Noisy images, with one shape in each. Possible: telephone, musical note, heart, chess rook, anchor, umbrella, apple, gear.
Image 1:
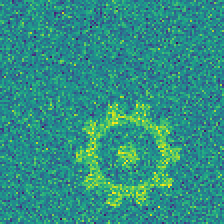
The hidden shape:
gear
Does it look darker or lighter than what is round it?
lighter
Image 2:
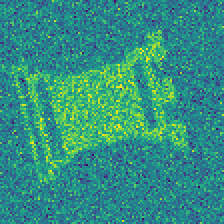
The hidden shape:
chess rook
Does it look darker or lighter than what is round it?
lighter
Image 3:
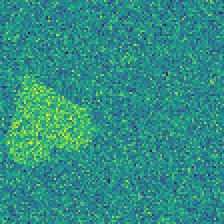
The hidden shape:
heart
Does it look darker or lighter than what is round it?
lighter
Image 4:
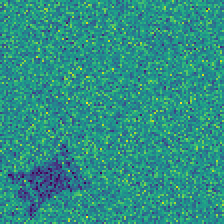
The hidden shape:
chess rook
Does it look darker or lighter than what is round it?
darker
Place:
bottom left
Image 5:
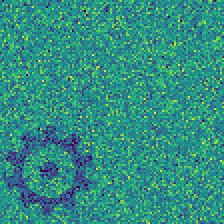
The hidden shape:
gear
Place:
bottom left
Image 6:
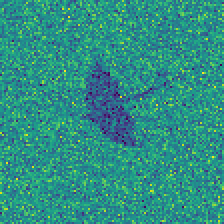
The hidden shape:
umbrella
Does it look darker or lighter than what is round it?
darker
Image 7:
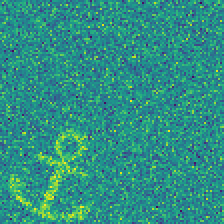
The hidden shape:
anchor
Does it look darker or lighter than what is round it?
lighter
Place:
bottom left
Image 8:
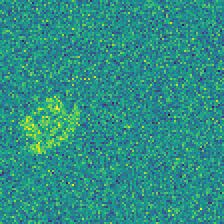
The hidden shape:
telephone
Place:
middle left
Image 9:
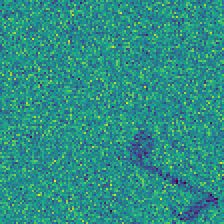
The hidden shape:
musical note
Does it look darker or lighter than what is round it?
darker
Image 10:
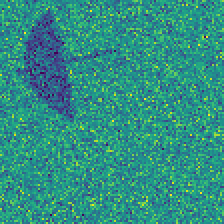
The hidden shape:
umbrella
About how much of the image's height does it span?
half
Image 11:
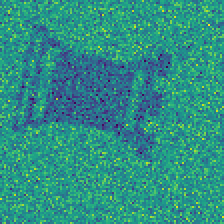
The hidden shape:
chess rook
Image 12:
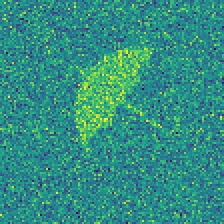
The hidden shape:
umbrella
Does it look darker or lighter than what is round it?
lighter
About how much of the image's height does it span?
half
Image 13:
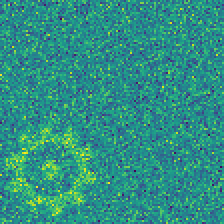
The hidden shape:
gear
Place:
bottom left
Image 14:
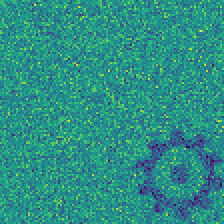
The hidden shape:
gear
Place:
bottom right
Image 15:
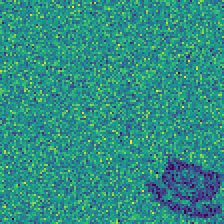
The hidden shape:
telephone
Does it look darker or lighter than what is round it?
darker
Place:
bottom right
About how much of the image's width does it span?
a third
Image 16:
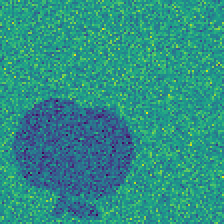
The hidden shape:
apple
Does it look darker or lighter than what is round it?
darker
